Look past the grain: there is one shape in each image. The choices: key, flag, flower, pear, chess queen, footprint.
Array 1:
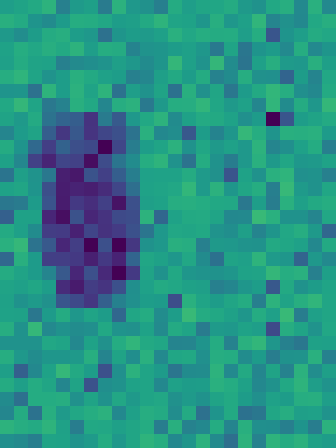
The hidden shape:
footprint
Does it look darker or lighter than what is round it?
darker
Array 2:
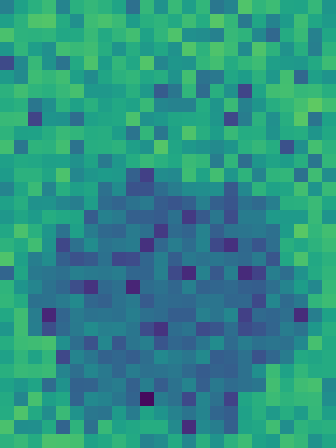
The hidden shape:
flower
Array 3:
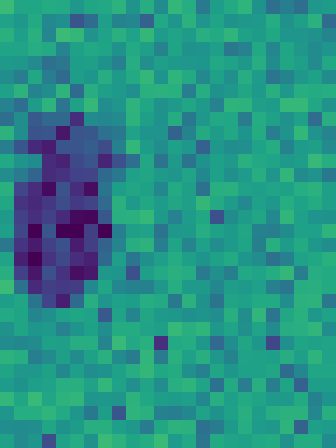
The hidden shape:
footprint
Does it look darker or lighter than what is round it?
darker
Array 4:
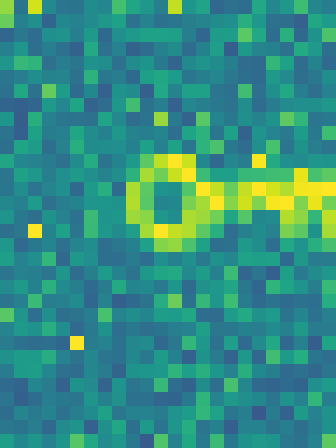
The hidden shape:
key
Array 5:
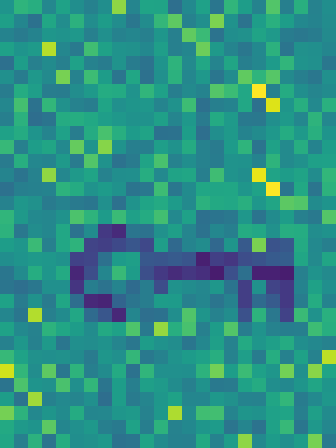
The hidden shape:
key
